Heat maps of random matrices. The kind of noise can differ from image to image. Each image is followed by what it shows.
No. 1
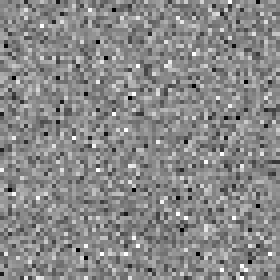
heavy tails
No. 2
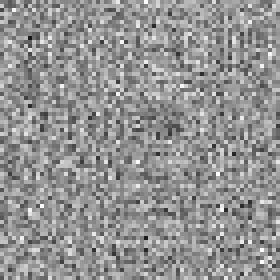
low rank plus noise
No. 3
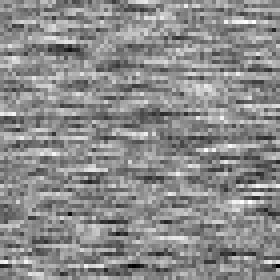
streaked along the rows
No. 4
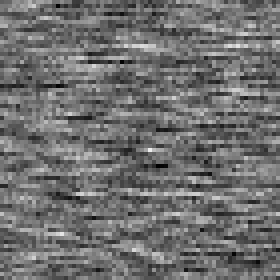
streaked along the rows
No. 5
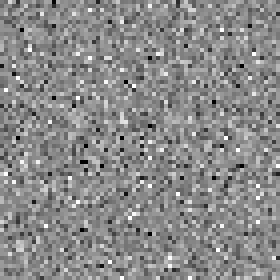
heavy tails
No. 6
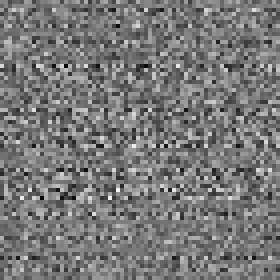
rows of uneven size
